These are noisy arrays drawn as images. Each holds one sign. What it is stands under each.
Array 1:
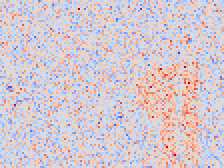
pilcrow
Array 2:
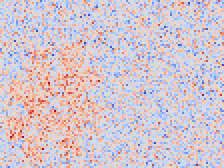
hash sign
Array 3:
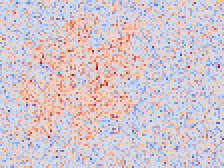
hash sign
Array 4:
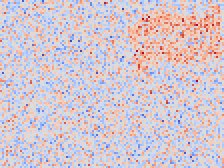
approximately sign
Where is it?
top right
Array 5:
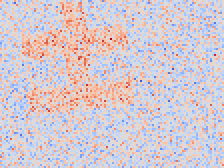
plus-minus sign
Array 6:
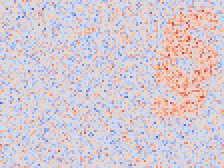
section sign
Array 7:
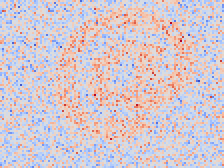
at sign
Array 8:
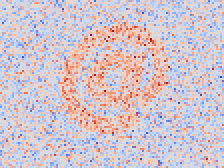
at sign
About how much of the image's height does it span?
two thirds
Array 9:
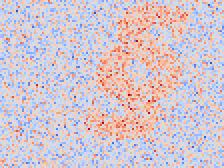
section sign
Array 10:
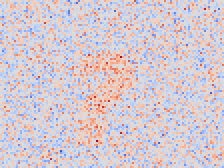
question mark
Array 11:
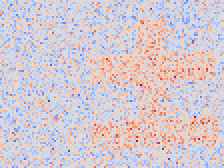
plus-minus sign
